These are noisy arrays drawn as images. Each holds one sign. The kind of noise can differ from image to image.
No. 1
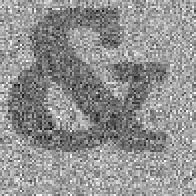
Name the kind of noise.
low rank plus noise
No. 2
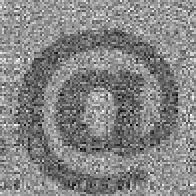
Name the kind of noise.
low rank plus noise
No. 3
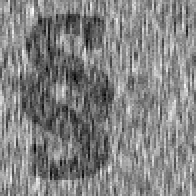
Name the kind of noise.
streaked along the columns
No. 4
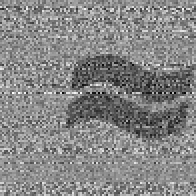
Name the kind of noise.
rows of uneven size
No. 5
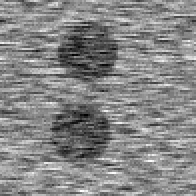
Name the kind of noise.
streaked along the rows
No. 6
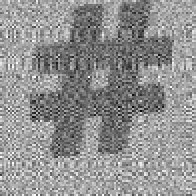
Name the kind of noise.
low rank plus noise
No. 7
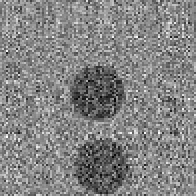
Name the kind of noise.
low rank plus noise
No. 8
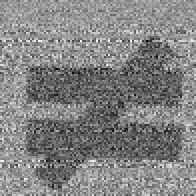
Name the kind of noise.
rows of uneven size
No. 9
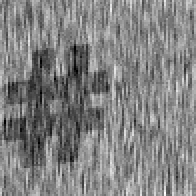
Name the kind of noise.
streaked along the columns
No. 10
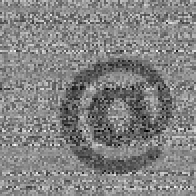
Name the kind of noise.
rows of uneven size
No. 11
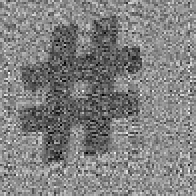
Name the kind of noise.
low rank plus noise
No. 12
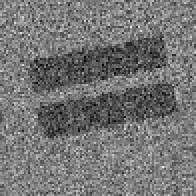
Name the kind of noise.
low rank plus noise
